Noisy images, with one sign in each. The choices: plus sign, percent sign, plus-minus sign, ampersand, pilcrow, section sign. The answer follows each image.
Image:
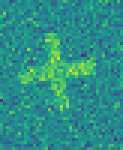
light plus sign
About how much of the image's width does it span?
two thirds
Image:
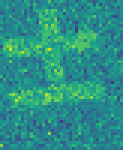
light plus-minus sign
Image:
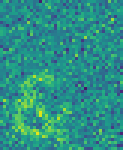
light ampersand
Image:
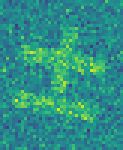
light plus-minus sign
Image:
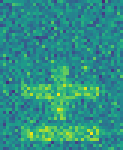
light plus-minus sign
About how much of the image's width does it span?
two thirds
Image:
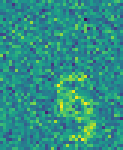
light section sign
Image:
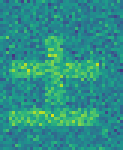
light plus-minus sign
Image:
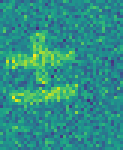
light plus-minus sign
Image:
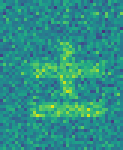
light plus-minus sign
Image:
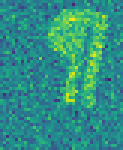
light pilcrow
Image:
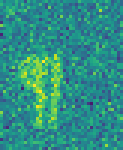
light pilcrow
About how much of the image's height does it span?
half
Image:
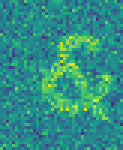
light ampersand
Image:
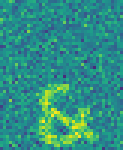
light ampersand
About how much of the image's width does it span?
half
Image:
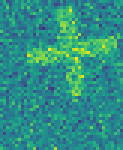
light plus sign
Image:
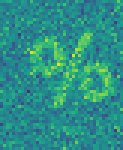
light percent sign
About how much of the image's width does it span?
two thirds
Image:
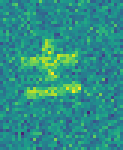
light plus-minus sign
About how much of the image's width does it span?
half
